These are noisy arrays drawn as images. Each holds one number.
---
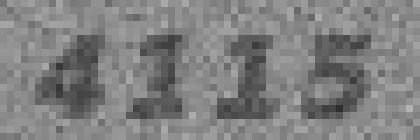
4115
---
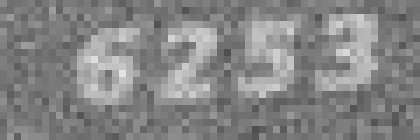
6253
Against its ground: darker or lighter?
lighter
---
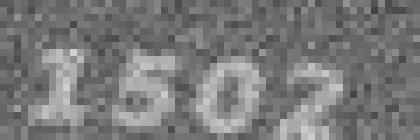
1502
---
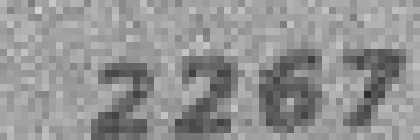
2267
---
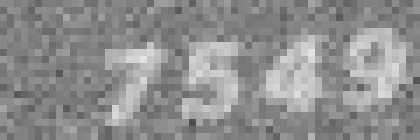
7549
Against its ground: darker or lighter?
lighter
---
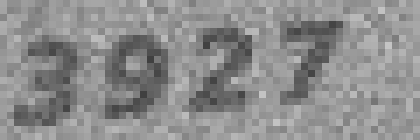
3927
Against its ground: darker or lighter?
darker
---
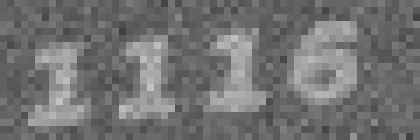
1116
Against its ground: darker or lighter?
lighter
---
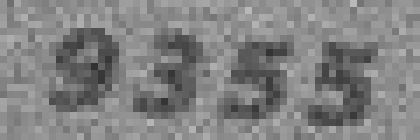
9355
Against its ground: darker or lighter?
darker
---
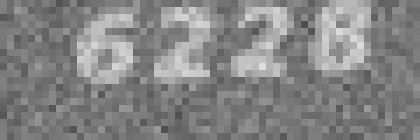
6228
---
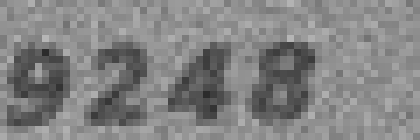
9248
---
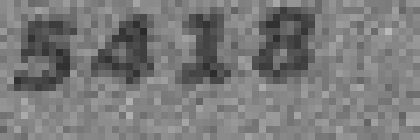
5418
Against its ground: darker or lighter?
darker
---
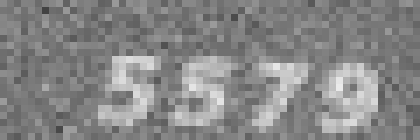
5579
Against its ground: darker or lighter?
lighter
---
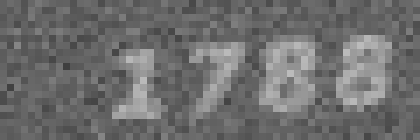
1788
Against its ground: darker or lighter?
lighter
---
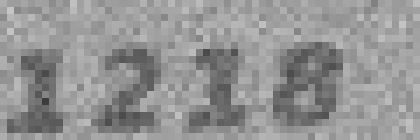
1218
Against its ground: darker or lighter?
darker
